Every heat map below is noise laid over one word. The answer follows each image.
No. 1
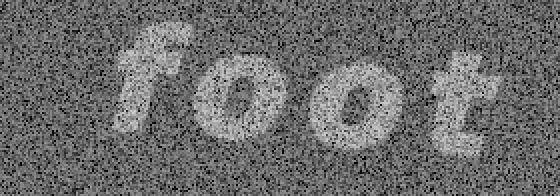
foot
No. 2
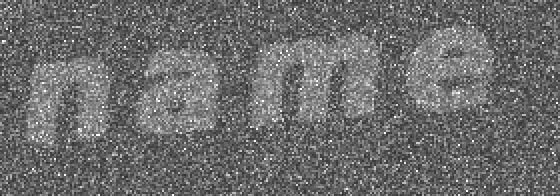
name
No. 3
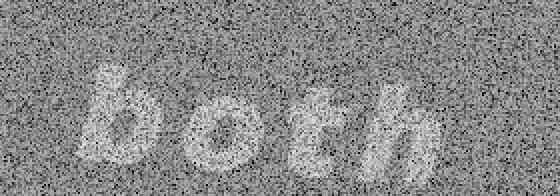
both
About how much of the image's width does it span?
two thirds
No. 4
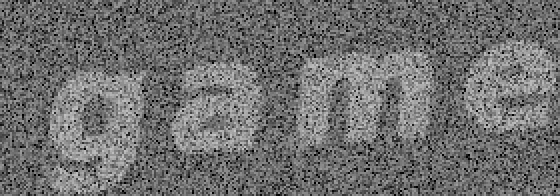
game
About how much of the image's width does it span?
nearly all
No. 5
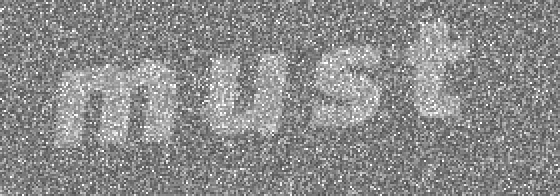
must
